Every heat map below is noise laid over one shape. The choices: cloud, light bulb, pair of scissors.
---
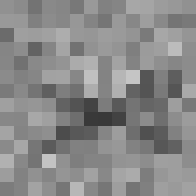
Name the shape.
pair of scissors
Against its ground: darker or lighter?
darker
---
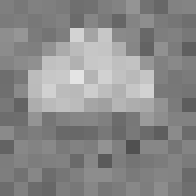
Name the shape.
cloud
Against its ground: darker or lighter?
lighter
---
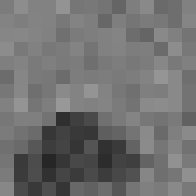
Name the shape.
cloud
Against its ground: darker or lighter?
darker
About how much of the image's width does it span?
two thirds
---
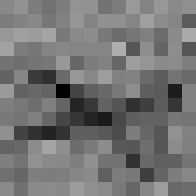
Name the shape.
pair of scissors
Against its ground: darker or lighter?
darker
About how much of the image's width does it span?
nearly all
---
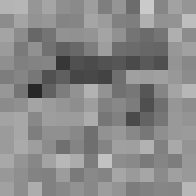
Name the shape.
pair of scissors
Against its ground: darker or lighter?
darker
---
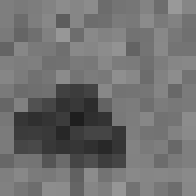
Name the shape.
cloud
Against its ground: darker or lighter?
darker
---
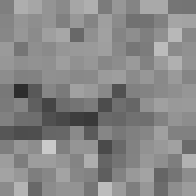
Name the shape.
pair of scissors
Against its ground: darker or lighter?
darker
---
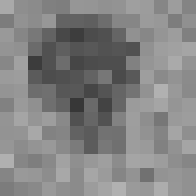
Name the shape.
light bulb
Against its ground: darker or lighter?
darker
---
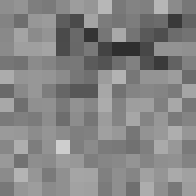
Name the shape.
pair of scissors
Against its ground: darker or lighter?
darker
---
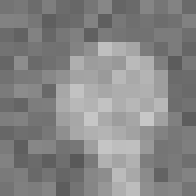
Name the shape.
light bulb
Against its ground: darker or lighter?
lighter
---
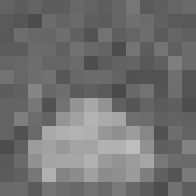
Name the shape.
cloud
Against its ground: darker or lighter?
lighter
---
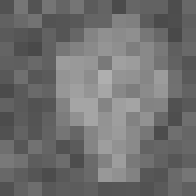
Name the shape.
light bulb
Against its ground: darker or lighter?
lighter
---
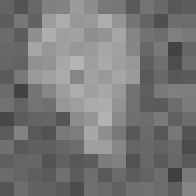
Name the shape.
light bulb
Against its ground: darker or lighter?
lighter
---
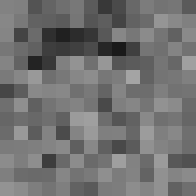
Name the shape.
pair of scissors
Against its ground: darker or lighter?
darker
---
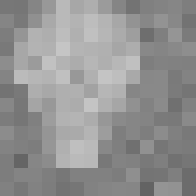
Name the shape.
light bulb
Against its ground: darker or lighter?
lighter
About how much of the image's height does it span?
nearly all
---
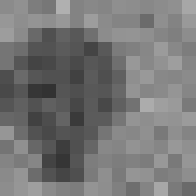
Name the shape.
light bulb
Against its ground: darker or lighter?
darker
